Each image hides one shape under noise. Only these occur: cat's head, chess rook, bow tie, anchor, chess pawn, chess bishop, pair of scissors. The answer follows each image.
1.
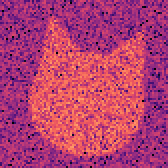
light cat's head
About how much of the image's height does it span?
nearly all
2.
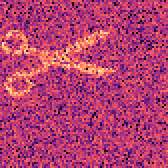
light pair of scissors
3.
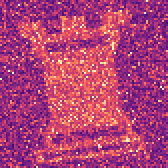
light chess rook
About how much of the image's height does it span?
nearly all
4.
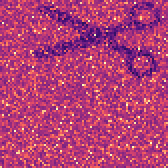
dark pair of scissors
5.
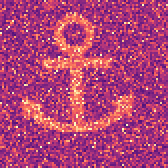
light anchor
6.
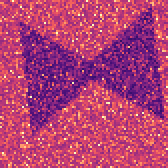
dark bow tie
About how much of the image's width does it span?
nearly all
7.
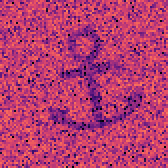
dark anchor
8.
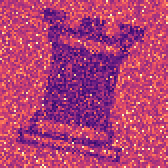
dark chess rook
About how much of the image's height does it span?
nearly all
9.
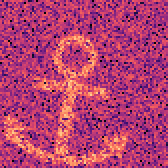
light anchor
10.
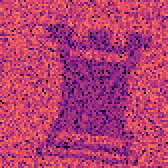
dark chess rook
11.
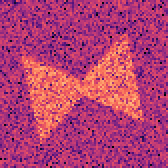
light bow tie
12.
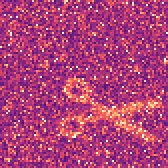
light pair of scissors
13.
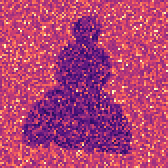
dark chess pawn
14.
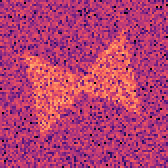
light bow tie
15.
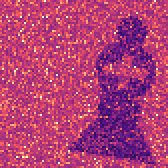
dark chess bishop
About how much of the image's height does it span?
nearly all
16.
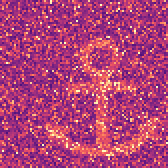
light anchor
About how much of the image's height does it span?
two thirds
